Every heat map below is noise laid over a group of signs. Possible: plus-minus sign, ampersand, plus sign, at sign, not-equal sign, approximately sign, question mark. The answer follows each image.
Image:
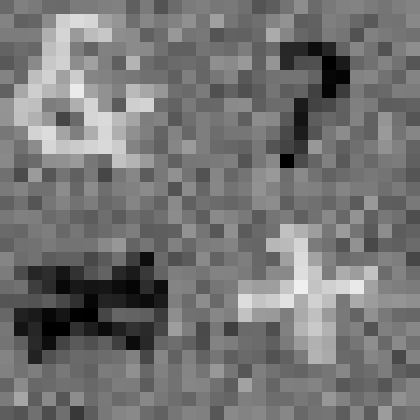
top left: light ampersand; top right: dark question mark; bottom left: dark not-equal sign; bottom right: light plus sign
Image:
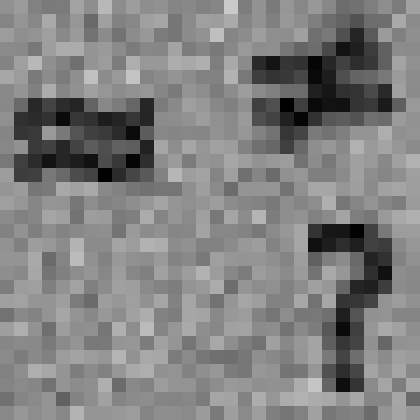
top left: dark approximately sign; top right: dark not-equal sign; bottom right: dark question mark
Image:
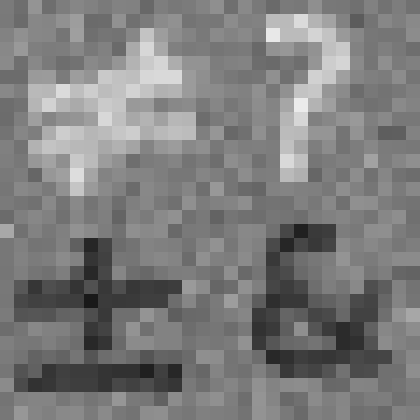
top left: light not-equal sign; top right: light question mark; bottom left: dark plus-minus sign; bottom right: dark ampersand
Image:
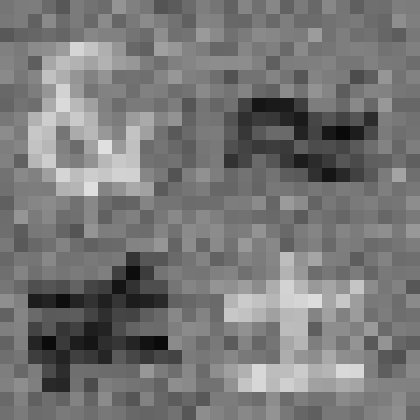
top left: light ampersand; top right: dark approximately sign; bottom left: dark not-equal sign; bottom right: light plus-minus sign
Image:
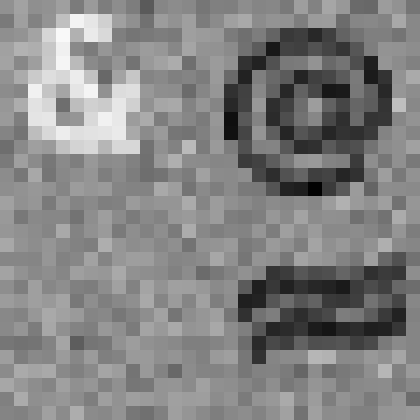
top left: light ampersand; top right: dark at sign; bottom right: dark approximately sign
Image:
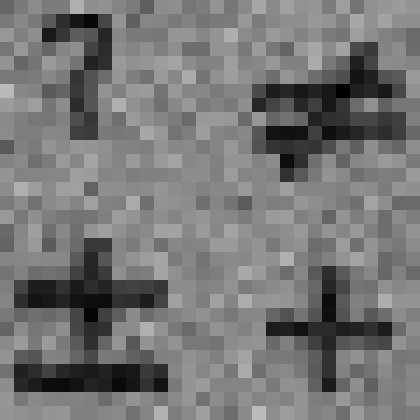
top left: dark question mark; top right: dark not-equal sign; bottom left: dark plus-minus sign; bottom right: dark plus sign
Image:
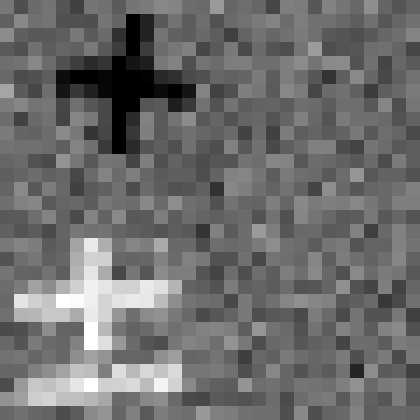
top left: dark plus sign; bottom left: light plus-minus sign
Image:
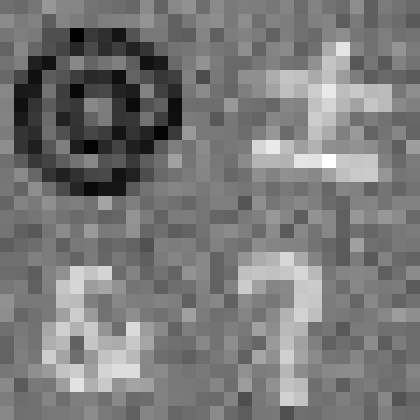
top left: dark at sign; top right: light plus-minus sign; bottom left: light ampersand; bottom right: light question mark
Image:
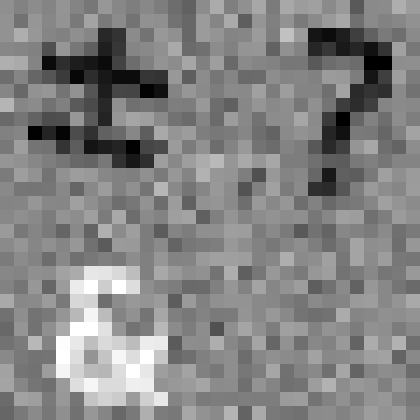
top left: dark plus-minus sign; top right: dark question mark; bottom left: light ampersand
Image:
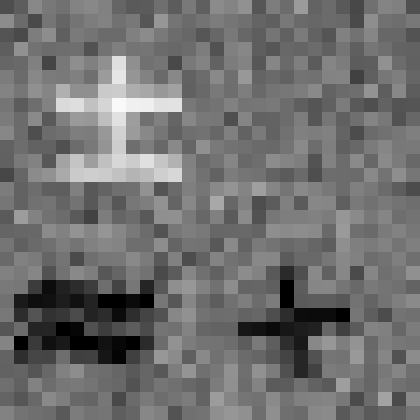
top left: light plus-minus sign; bottom left: dark approximately sign; bottom right: dark plus sign
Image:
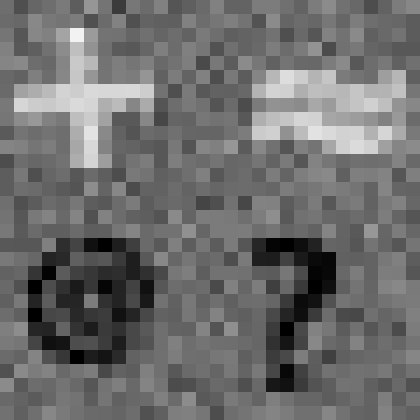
top left: light plus sign; top right: light approximately sign; bottom left: dark at sign; bottom right: dark question mark
